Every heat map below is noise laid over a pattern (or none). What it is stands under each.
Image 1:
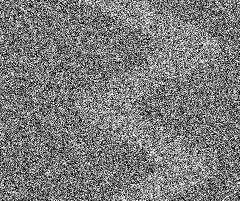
a wavy band
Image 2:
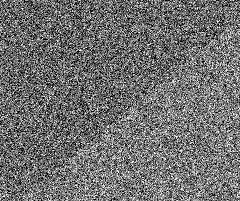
a sharp edge
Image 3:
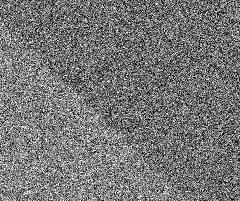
a sharp edge
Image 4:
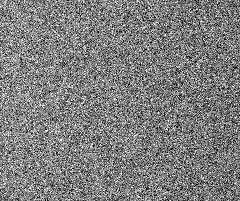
a smooth slope
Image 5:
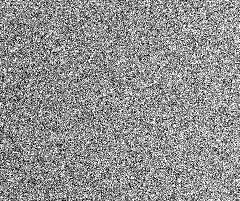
a smooth slope
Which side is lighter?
right
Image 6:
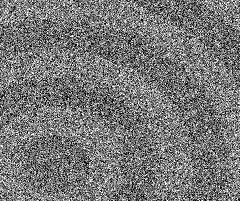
rings round one point
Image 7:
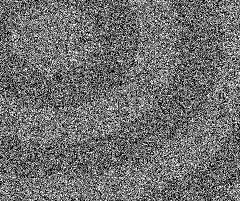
rings round one point
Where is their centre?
top left
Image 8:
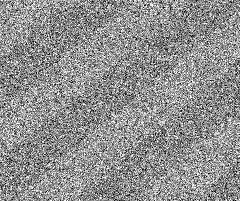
diagonal stripes
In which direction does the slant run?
bottom left to top right
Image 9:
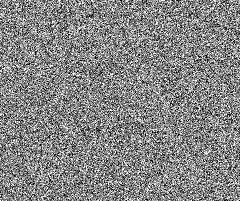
only noise
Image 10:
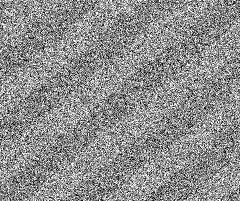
diagonal stripes
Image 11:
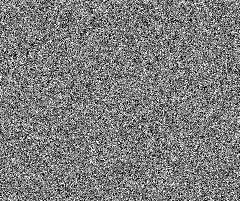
only noise
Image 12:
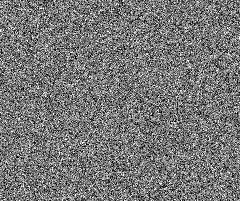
only noise
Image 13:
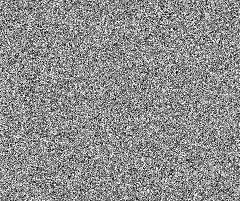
only noise
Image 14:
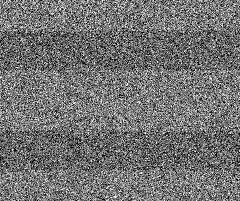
horizontal stripes
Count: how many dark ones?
2
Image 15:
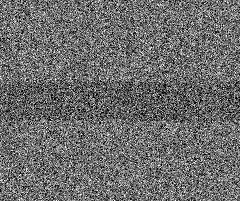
one horizontal stripe
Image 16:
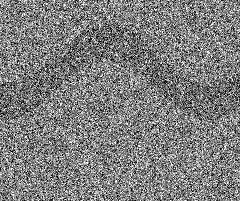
a wavy band
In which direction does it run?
left to right
